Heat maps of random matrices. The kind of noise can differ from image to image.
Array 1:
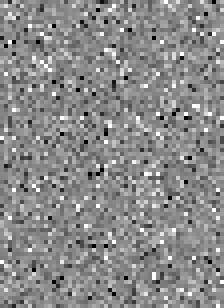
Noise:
heavy tails
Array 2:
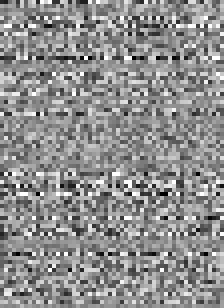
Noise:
rows of uneven size
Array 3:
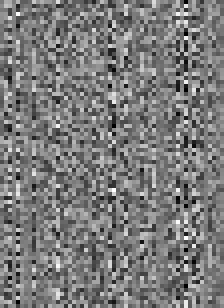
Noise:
columns of uneven size
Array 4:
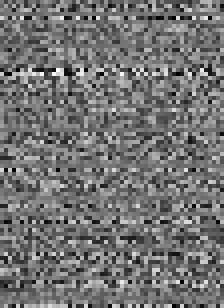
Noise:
rows of uneven size
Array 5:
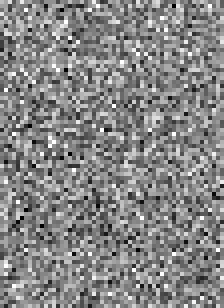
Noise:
independent entries
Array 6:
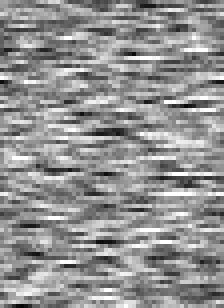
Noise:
streaked along the rows
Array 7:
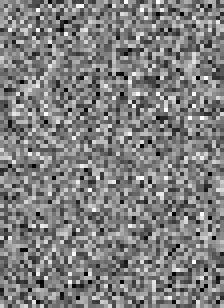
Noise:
independent entries
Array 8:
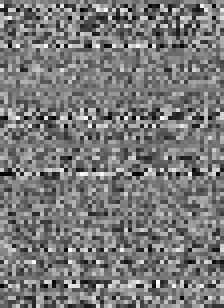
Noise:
rows of uneven size
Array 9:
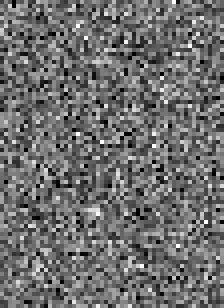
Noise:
independent entries
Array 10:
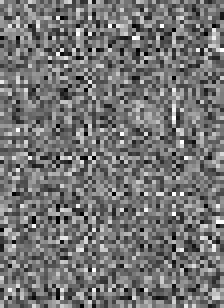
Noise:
low rank plus noise
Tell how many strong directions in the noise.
five to eight
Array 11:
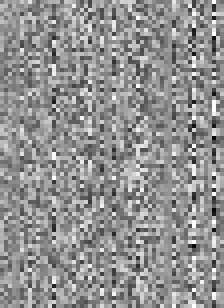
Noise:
columns of uneven size
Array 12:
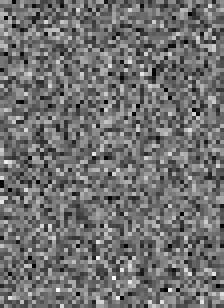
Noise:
independent entries
